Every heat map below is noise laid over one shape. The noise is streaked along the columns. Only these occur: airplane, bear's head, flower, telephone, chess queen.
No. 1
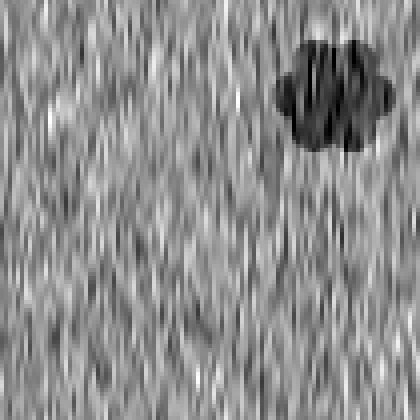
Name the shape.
flower
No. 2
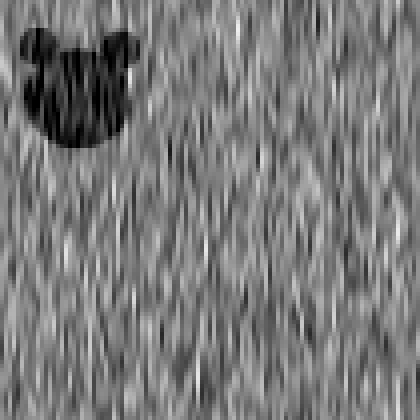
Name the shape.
bear's head
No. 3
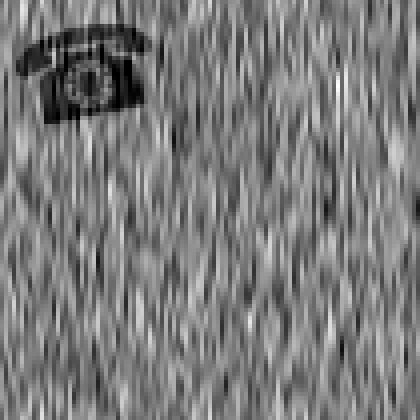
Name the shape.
telephone
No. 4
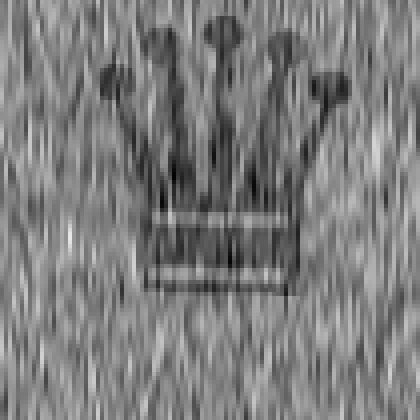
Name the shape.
chess queen
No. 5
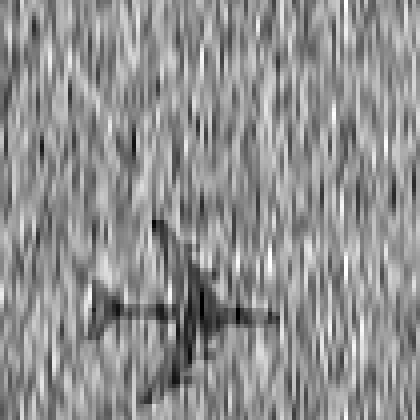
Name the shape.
airplane
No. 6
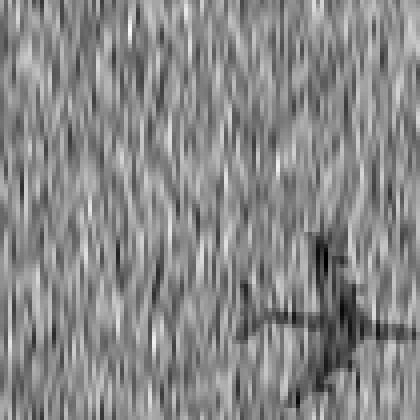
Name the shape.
airplane
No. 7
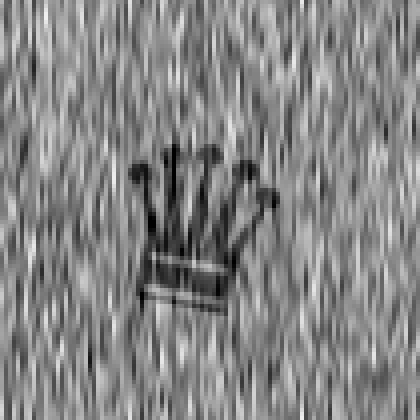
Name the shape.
chess queen
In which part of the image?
centre
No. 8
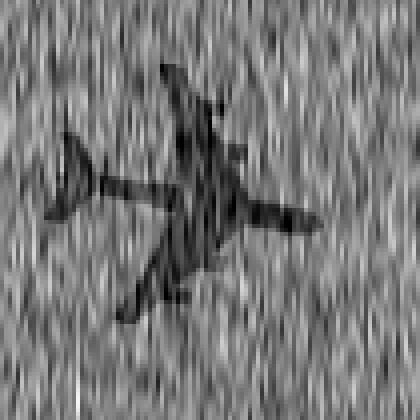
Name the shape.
airplane
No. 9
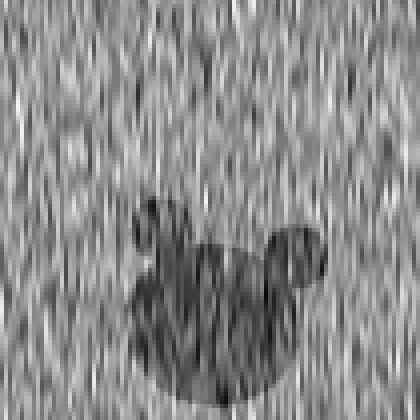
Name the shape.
bear's head
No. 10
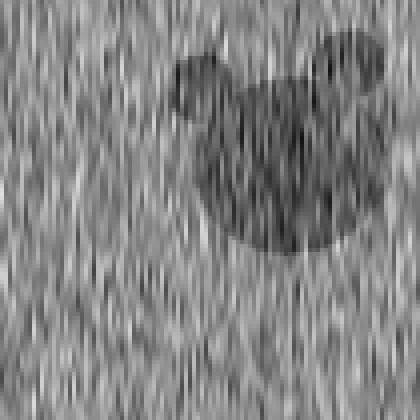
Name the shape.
bear's head
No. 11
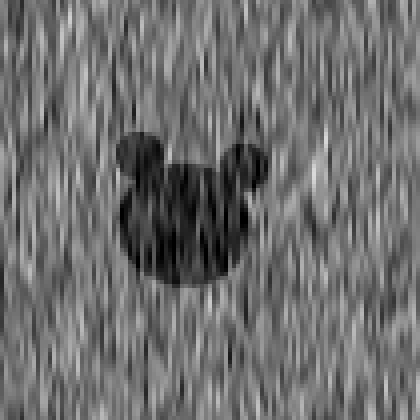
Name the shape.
bear's head
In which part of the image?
centre
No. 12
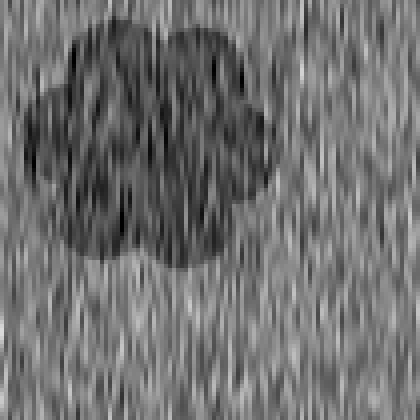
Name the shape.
flower
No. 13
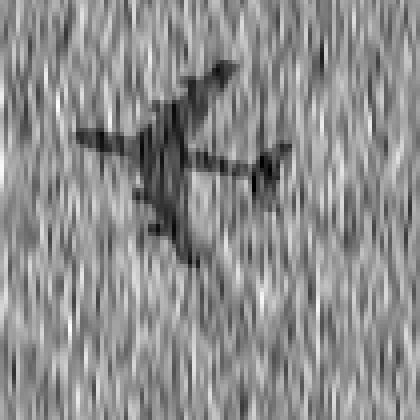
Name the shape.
airplane
